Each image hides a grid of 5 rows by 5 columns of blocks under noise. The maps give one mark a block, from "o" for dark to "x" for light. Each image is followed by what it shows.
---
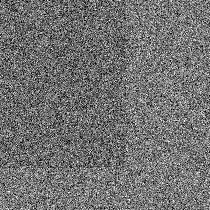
o o o x x
o o o x x
o o o x x
o o o x x
x x x x x
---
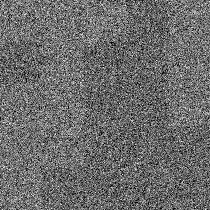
x x x o x
o x o o x
x x o o x
x x o o o
x o o o o
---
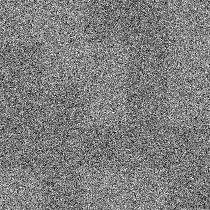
x x o o x
o x x o x
o o x o x
o o o o o
x o x x o
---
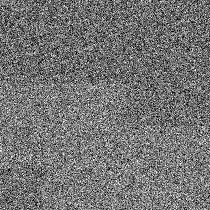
o o o o o
o o o o o
x x x o o
x x x x x
o x x x x
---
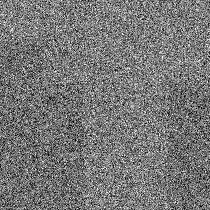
x x x x x
o x x x x
o o x x o
o o x x o
o o x x o
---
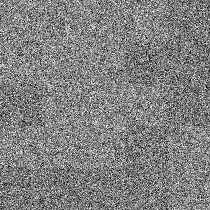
x x x x o
x x x o o
o x x x o
x x x o x
o o o o x
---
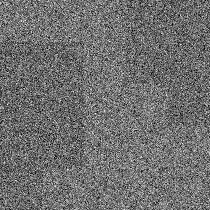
x x x o o
o o x o o
o o x x o
o o x x x
o x x x x
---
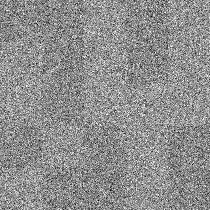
o o x o x
x o x o x
x o x x x
o x o x o
x o o x o
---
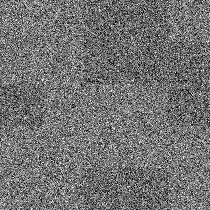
x x o o x
x x o o o
o x x x o
x x x x x
x x o o x
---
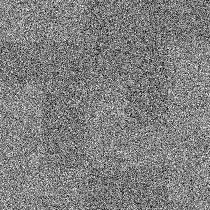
x x o o o
o o o o x
x o x o x
x o x x x
x x o o x
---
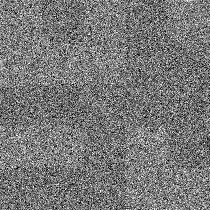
x o x o x
x x x o o
o o o o o
x x o x o
o o o x x
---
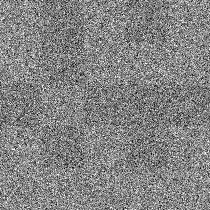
x o x o x
x o x x x
o x o o o
x o x o x
x x x x x
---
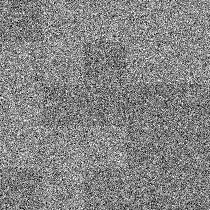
o x x x x
x x o x x
x o o o o
x x x o o
o x o o o
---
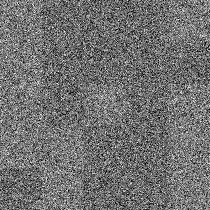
x o o o x
x o o o o
x o x o x
x x o o x
o x o o x
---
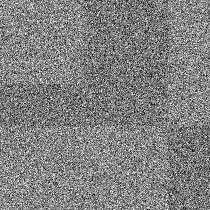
x x o o x
x x o o x
o o o o x
x x x x o
x x x x o
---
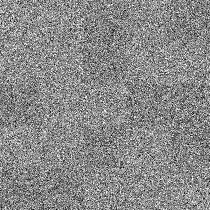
x x o x o
x x o x x
o x x o o
x x o x o
o o x x x
